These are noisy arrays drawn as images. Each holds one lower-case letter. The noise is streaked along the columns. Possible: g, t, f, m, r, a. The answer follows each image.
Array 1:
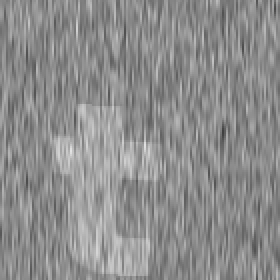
t
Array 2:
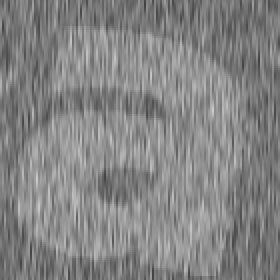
a
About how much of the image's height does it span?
nearly all
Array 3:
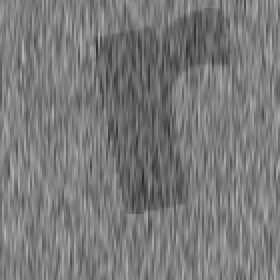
r
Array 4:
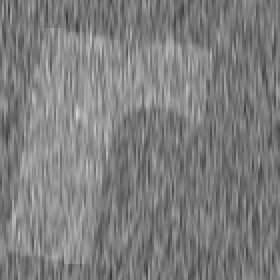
r
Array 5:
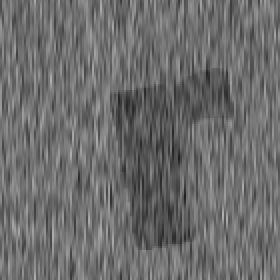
r
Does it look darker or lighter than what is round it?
darker
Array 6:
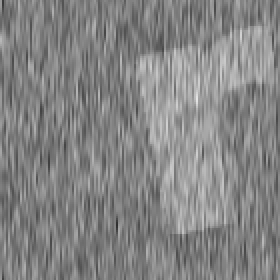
r
